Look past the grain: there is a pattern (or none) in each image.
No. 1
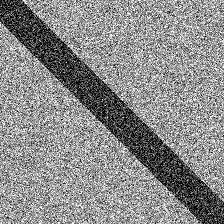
a diagonal band
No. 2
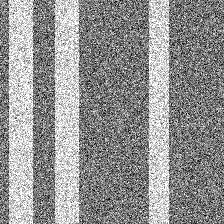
bands of columns
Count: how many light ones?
3
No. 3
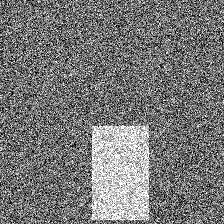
one block
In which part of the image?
bottom middle
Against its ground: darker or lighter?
lighter
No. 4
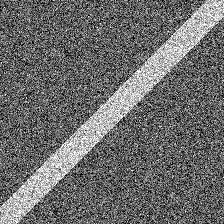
a diagonal band
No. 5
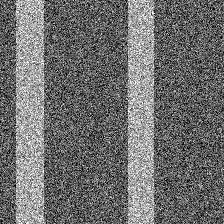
bands of columns
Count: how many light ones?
2
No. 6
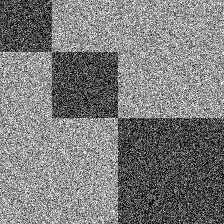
blocks along the diagonal
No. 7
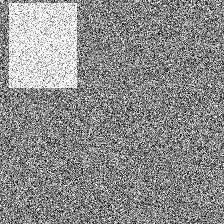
one block
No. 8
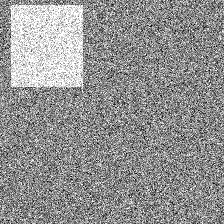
one block
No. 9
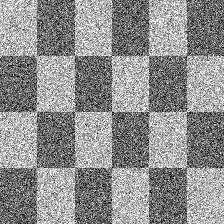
a checkerboard
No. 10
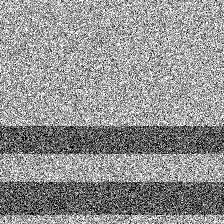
bands of rows
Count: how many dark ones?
2
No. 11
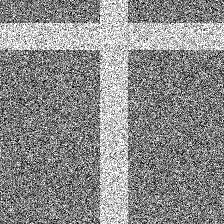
bands of rows crossing bands of columns
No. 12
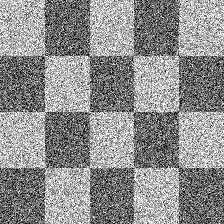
a checkerboard
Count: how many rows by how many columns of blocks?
4 by 5
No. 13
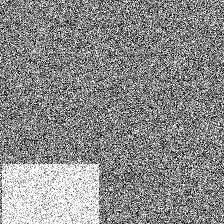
one block
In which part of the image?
bottom left
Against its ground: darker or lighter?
lighter
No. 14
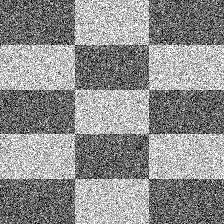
a checkerboard
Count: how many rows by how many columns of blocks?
5 by 3
